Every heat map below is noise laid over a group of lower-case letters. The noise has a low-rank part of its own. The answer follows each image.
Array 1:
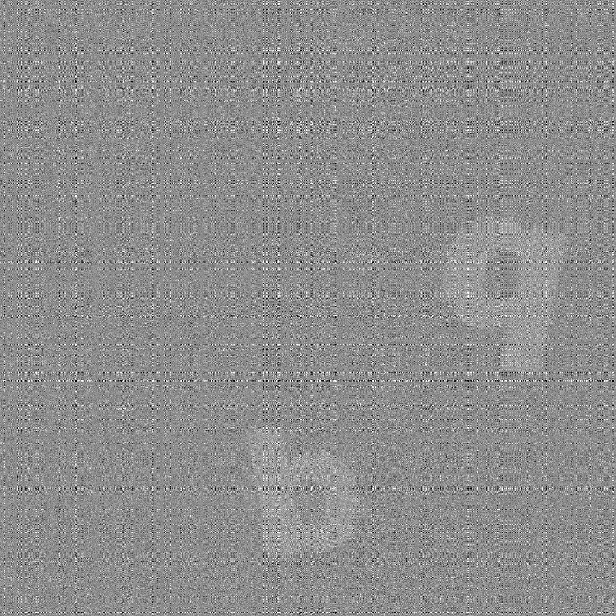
middle right: q; bottom middle: b
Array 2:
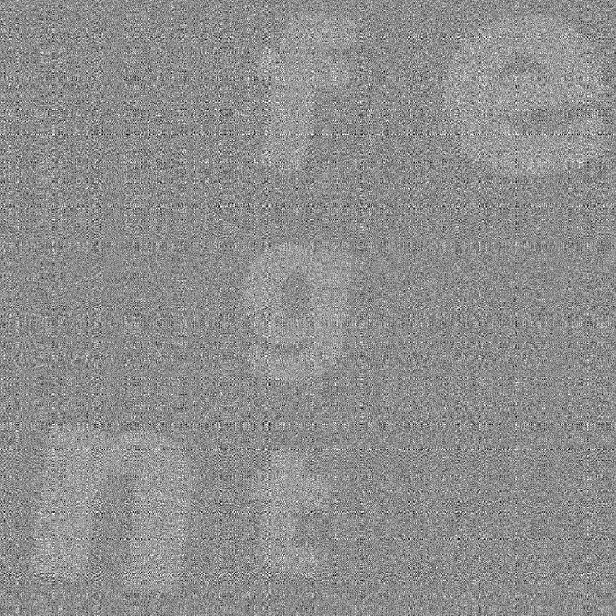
top middle: f; top right: e; centre: g; bottom left: n; bottom middle: t
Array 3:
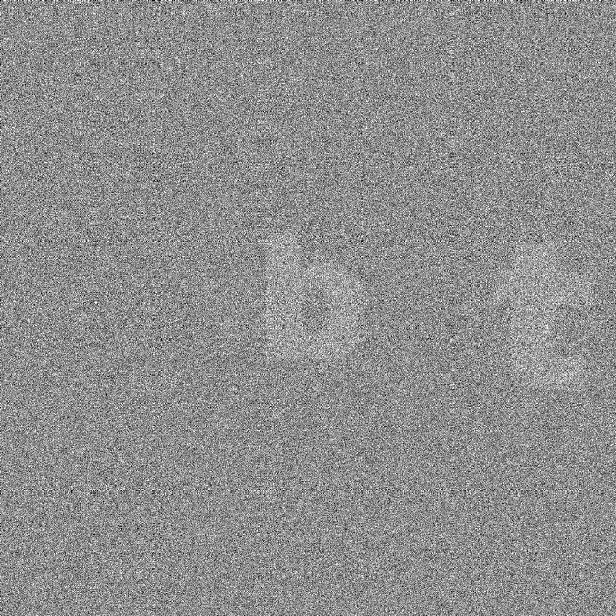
centre: b; middle right: t
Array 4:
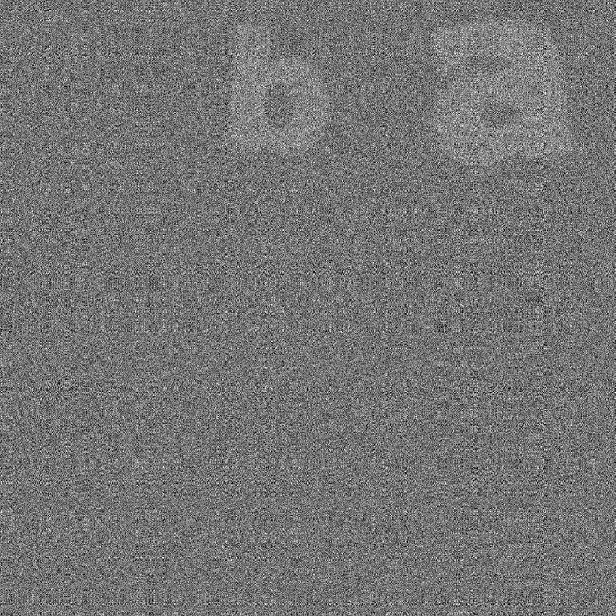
top middle: b; top right: a
